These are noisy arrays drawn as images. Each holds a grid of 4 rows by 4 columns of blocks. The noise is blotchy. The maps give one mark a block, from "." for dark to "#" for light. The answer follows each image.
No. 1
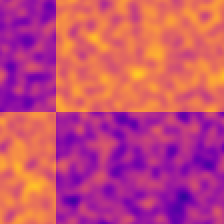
. # # #
. # # #
# . . .
# . . .
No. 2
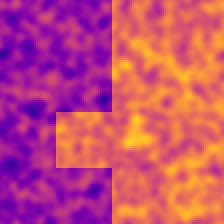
. . # #
. . # #
. # # #
. . # #
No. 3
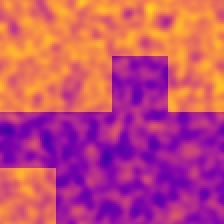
# # # #
# # . #
. . . .
# . . .
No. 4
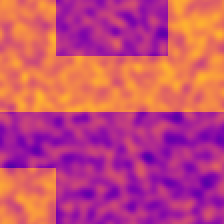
# . . #
# # # #
. . . .
# . . .
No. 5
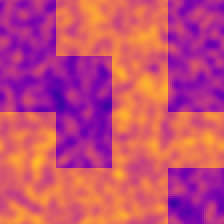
. # # .
. . # .
# . # #
# # # .
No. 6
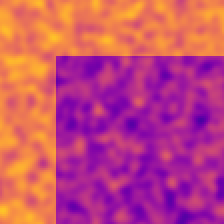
# # # #
# . . .
# . . .
# . . .
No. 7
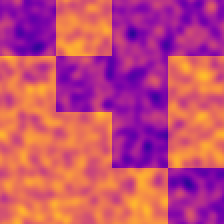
. # . .
# . . #
# # . #
# # # .
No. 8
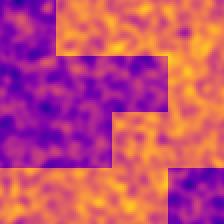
. # # #
. . . #
. . # #
# # # .
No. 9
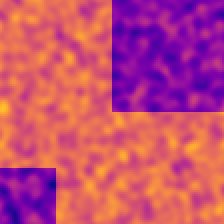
# # . .
# # . .
# # # #
. # # #
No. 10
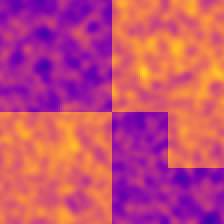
. . # #
. . # #
# # . #
# # . .
